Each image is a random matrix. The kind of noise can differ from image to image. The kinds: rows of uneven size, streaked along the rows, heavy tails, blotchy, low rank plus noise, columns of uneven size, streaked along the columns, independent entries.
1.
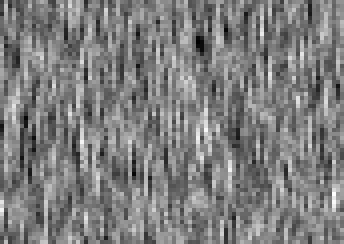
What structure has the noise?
streaked along the columns
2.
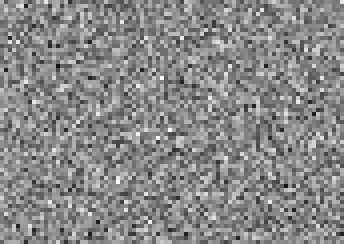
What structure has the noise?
independent entries
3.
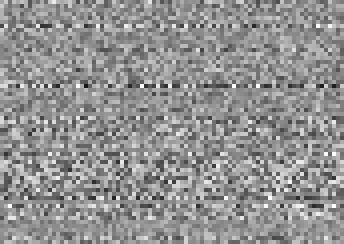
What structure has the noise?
rows of uneven size
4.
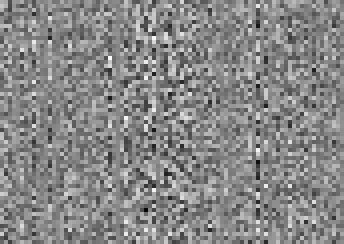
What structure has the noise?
columns of uneven size
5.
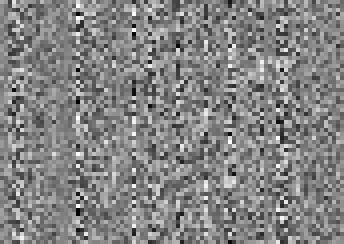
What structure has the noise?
columns of uneven size
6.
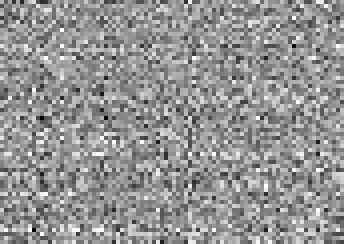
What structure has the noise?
low rank plus noise
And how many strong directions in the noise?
three or four
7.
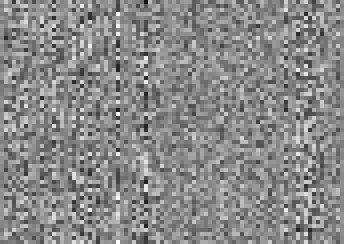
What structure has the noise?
columns of uneven size
